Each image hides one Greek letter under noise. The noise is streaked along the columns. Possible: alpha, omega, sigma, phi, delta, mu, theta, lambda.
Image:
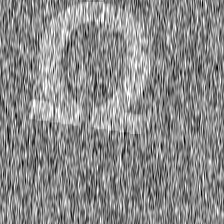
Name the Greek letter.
omega
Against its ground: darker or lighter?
lighter
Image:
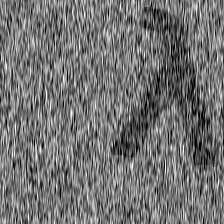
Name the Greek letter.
lambda
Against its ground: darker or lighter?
darker
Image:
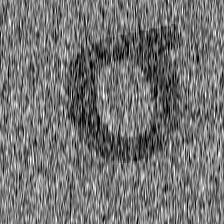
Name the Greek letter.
sigma
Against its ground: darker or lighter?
darker
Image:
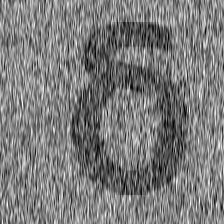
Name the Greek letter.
delta
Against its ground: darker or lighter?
darker
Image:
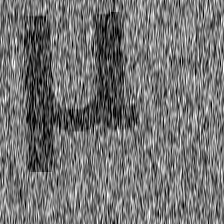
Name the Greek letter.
mu
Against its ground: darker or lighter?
darker
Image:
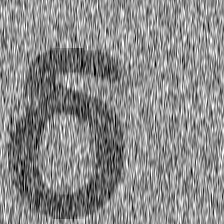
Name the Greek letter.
delta
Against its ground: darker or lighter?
darker
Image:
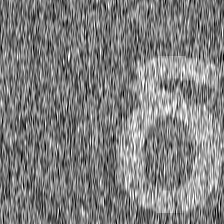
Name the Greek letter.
delta
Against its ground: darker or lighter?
lighter
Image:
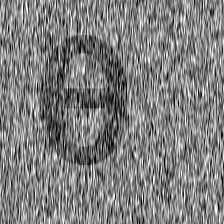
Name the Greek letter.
theta
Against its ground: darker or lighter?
darker
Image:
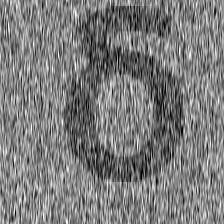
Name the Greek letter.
delta
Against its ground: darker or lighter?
darker
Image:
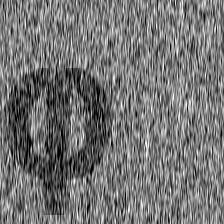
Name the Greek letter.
phi
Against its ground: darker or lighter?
darker
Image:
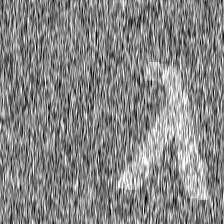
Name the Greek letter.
lambda
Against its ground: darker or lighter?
lighter
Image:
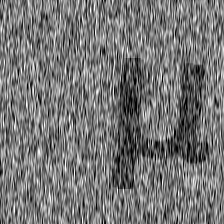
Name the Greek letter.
mu
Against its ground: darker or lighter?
darker
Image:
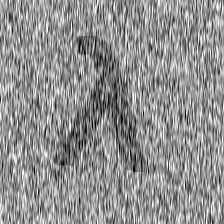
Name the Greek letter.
lambda
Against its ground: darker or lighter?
darker
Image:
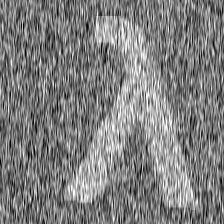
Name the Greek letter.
lambda
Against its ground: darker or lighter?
lighter
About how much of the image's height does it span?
nearly all
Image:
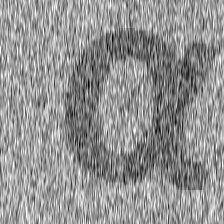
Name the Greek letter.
alpha
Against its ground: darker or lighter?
darker
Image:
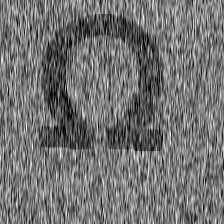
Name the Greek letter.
omega
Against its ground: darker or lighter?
darker
